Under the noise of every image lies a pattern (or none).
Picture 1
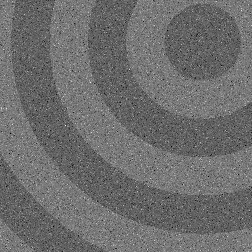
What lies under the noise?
rings round one point
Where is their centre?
top right
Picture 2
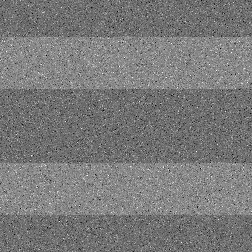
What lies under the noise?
horizontal stripes
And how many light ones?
2
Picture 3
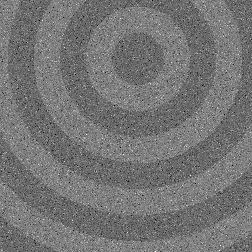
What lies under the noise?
rings round one point
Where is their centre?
top middle
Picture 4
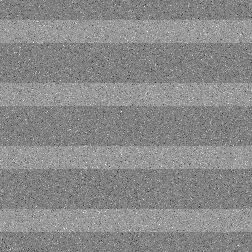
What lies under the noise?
horizontal stripes
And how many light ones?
4
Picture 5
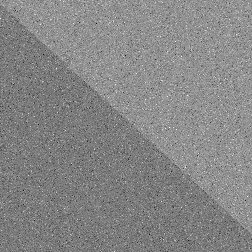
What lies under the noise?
a sharp edge
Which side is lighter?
top right
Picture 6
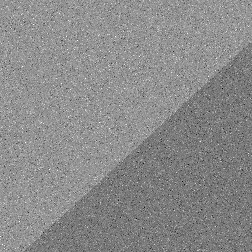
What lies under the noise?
a sharp edge
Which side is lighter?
top left
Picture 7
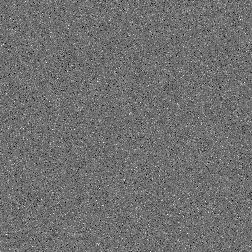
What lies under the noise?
only noise
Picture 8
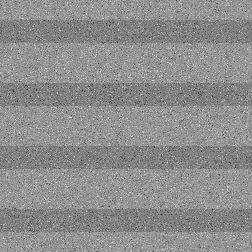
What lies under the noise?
horizontal stripes
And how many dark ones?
4
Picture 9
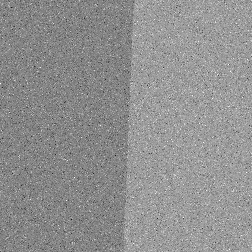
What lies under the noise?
a sharp edge
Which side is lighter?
right
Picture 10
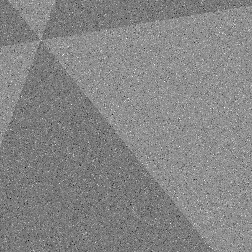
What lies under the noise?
spokes from one point
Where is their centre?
top left
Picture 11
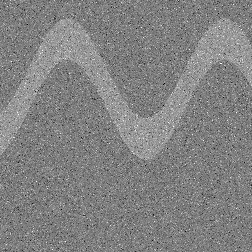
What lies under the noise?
a wavy band
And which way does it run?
left to right
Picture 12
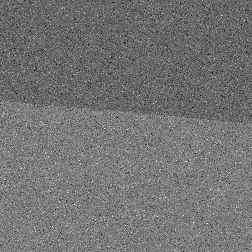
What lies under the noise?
a sharp edge
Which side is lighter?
bottom
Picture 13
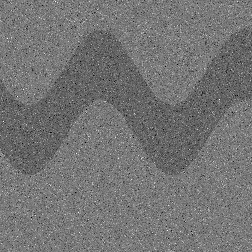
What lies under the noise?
a wavy band
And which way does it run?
left to right
